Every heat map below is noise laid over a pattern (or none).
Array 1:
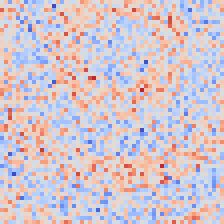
rings round one point
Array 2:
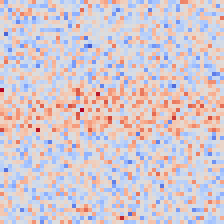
one horizontal stripe
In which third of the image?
middle
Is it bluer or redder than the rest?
redder
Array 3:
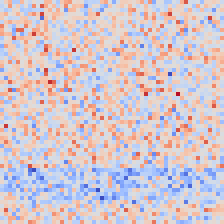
one horizontal stripe
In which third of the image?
bottom
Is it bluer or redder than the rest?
bluer
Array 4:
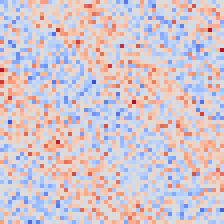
diagonal stripes
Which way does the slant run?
top left to bottom right
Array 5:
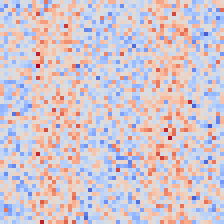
vertical stripes
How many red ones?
2
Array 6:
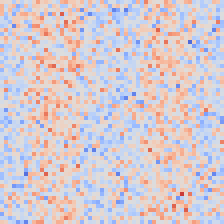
vertical stripes
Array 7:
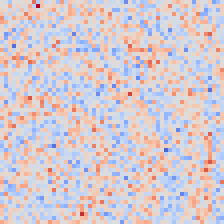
rings round one point
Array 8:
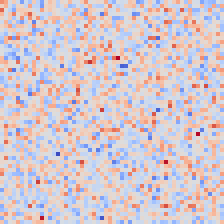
only noise
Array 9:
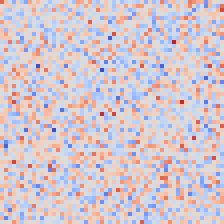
only noise
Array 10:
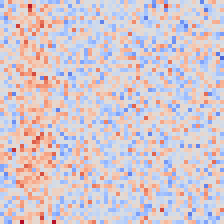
one vertical stripe
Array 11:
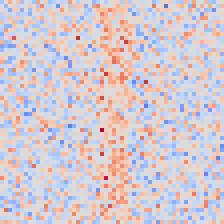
one vertical stripe
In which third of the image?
middle
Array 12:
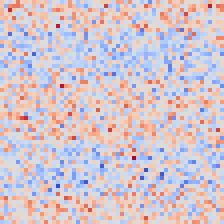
horizontal stripes
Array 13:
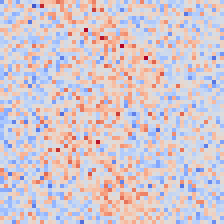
a wavy band
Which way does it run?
top to bottom
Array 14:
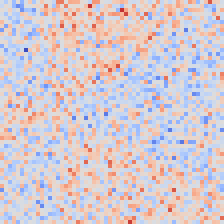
spokes from one point
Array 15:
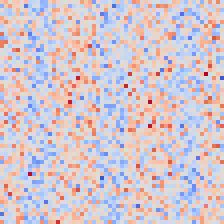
vertical stripes
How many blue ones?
3
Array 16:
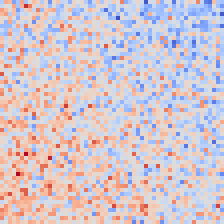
a smooth slope
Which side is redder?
bottom left
